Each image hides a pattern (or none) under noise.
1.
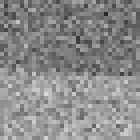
a sharp edge
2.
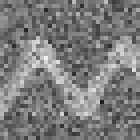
a wavy band
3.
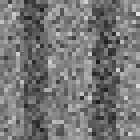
vertical stripes
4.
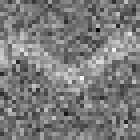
a wavy band
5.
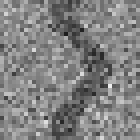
a wavy band
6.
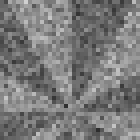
spokes from one point
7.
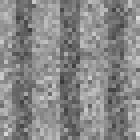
vertical stripes
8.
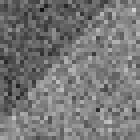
a sharp edge
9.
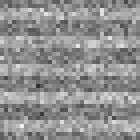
horizontal stripes
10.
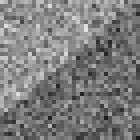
a sharp edge
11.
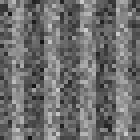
vertical stripes
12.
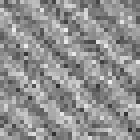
diagonal stripes
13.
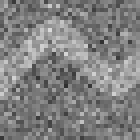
a wavy band
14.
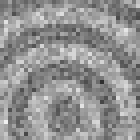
rings round one point
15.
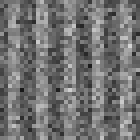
vertical stripes
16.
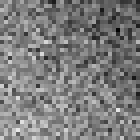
a smooth slope
